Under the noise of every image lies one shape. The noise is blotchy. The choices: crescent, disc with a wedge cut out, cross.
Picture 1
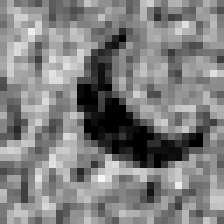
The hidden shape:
crescent
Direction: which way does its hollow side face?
up and right
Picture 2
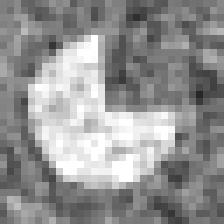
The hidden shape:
disc with a wedge cut out
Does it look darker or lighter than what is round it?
lighter
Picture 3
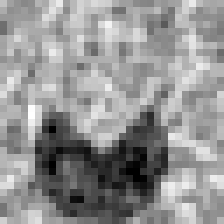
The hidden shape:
disc with a wedge cut out
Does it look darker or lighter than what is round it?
darker
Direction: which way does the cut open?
up
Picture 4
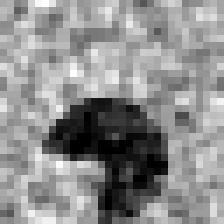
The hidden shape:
disc with a wedge cut out
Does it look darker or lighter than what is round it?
darker
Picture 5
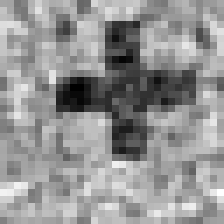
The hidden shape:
cross
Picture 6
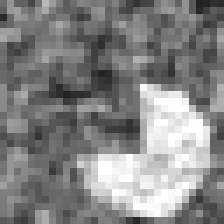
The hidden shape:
disc with a wedge cut out
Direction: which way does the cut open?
up and left
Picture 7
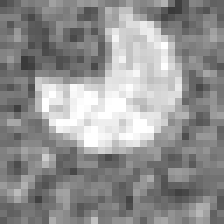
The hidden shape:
disc with a wedge cut out
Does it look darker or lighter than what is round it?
lighter
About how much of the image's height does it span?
two thirds
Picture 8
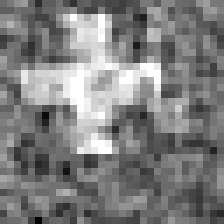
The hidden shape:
cross
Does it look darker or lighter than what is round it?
lighter
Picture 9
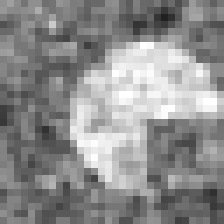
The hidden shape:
disc with a wedge cut out
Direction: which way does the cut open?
down and right
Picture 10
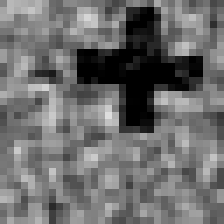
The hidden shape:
cross
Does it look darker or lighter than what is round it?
darker
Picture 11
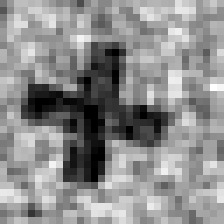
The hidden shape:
cross
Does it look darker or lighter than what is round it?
darker
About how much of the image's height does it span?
two thirds
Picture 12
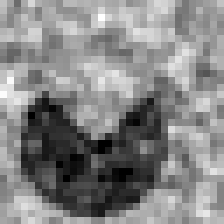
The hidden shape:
disc with a wedge cut out
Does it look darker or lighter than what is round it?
darker
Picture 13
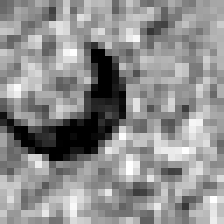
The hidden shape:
crescent
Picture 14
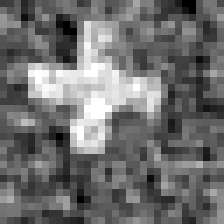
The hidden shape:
cross
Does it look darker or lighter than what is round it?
lighter
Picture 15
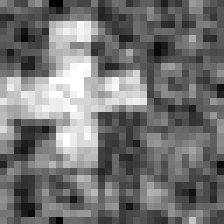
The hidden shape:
cross
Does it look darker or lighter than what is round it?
lighter
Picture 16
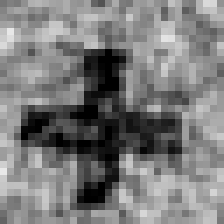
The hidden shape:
cross
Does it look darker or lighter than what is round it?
darker
